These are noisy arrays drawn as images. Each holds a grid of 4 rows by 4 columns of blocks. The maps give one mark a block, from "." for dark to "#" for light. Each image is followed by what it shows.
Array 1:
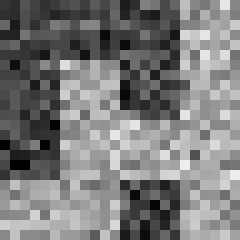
. . . #
. # . #
. # # #
# # . #
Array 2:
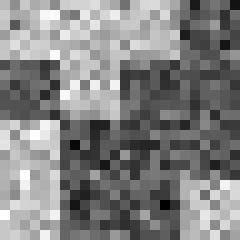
# # # .
. # . .
# . . .
# . . #
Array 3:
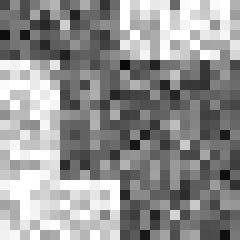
. . # #
# . . .
# . . .
# # . .
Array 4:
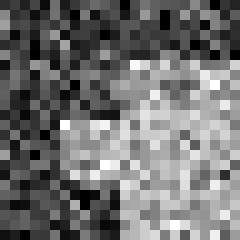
. . . .
. . # #
. # # #
. . # #
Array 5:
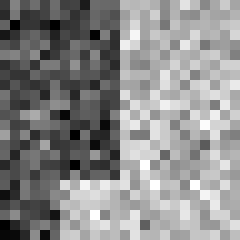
. . # #
. . # #
. . # #
. # # #
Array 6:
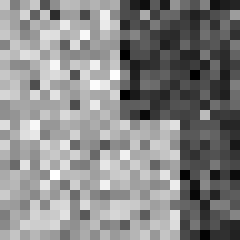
# # . .
# # . .
# # # .
# # # .
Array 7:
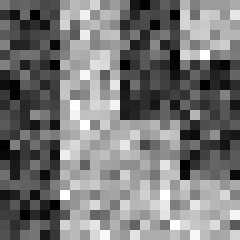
. # . #
. # . .
. # # .
. # # #
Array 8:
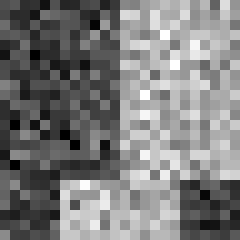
. . # #
. . # #
. . # #
. # # .
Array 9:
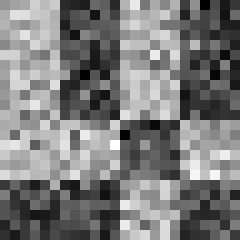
# . # .
# . # .
# # . #
. . # .
